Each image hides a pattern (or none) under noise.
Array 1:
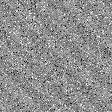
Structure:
diagonal stripes
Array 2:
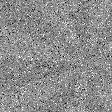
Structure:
spokes from one point
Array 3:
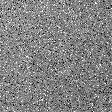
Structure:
a smooth slope
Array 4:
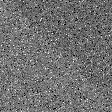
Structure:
a sharp edge
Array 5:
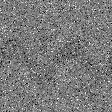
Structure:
a wavy band
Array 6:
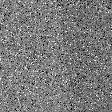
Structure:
a sharp edge
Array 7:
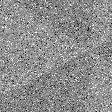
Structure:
spokes from one point
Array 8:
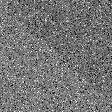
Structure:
a sharp edge
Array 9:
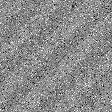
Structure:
diagonal stripes
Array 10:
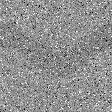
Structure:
a wavy band
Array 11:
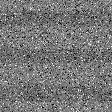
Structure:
horizontal stripes
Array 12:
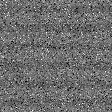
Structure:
horizontal stripes
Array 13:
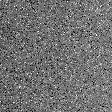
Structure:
a smooth slope
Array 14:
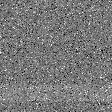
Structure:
one horizontal stripe
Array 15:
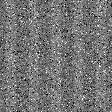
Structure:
vertical stripes
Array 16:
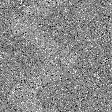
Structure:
a wavy band
